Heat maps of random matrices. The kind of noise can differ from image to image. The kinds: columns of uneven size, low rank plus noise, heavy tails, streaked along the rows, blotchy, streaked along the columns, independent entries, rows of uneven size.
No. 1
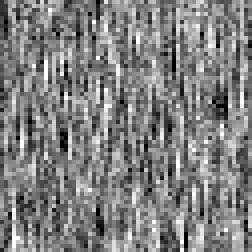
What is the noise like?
streaked along the columns
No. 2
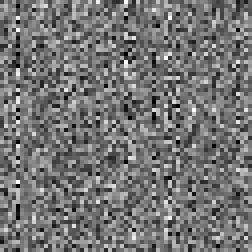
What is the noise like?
columns of uneven size
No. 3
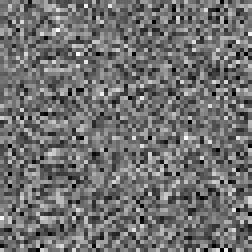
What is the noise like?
low rank plus noise
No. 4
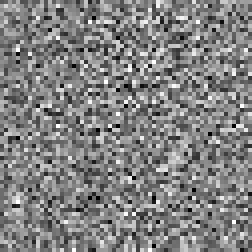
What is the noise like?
low rank plus noise
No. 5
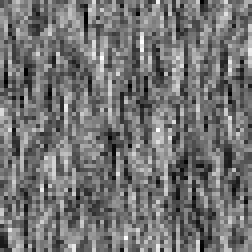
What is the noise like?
streaked along the columns
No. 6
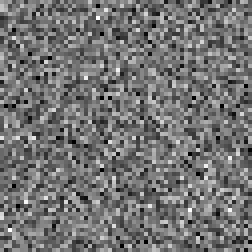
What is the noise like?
independent entries
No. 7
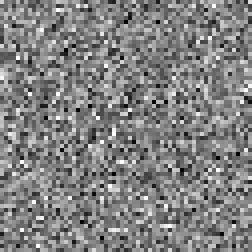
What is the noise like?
independent entries
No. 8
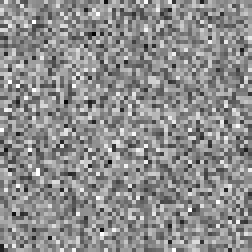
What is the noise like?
independent entries
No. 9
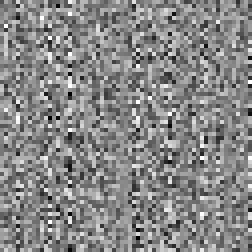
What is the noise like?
columns of uneven size
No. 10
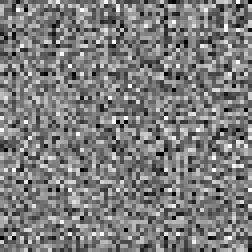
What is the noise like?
low rank plus noise
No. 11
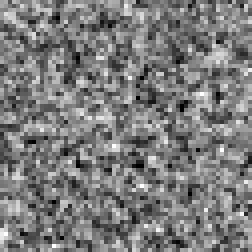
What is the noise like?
blotchy
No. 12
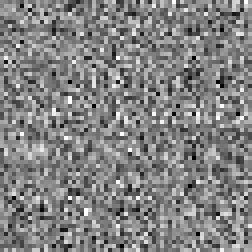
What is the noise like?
low rank plus noise
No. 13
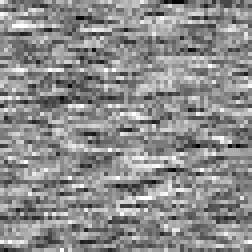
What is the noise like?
streaked along the rows
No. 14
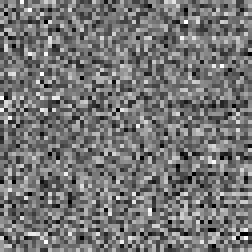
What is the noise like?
low rank plus noise
